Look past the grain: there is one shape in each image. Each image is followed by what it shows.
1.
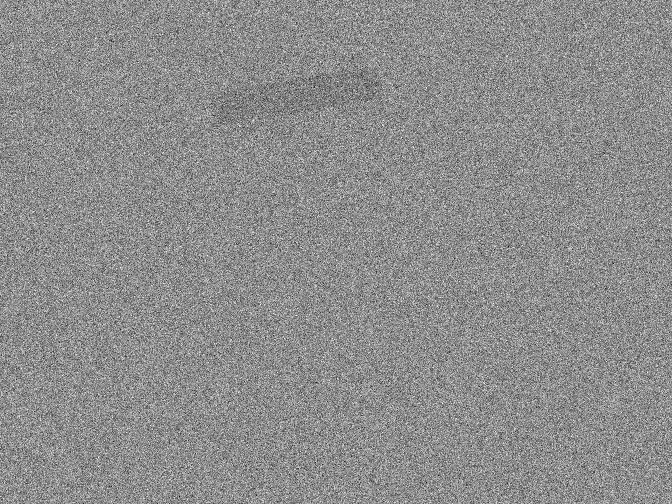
bar
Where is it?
top middle
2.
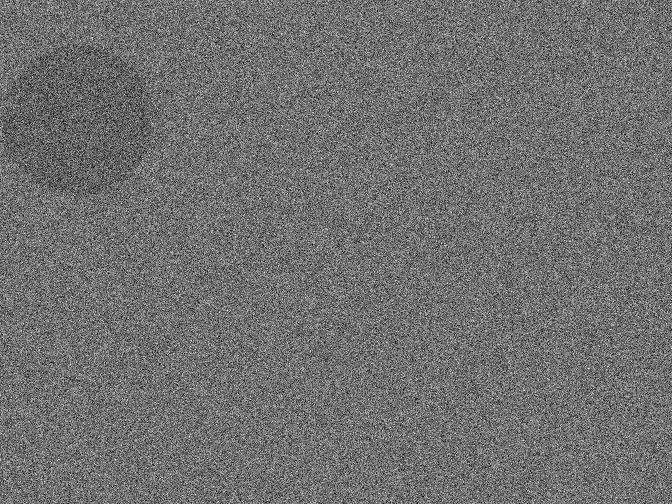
disc
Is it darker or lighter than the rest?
darker
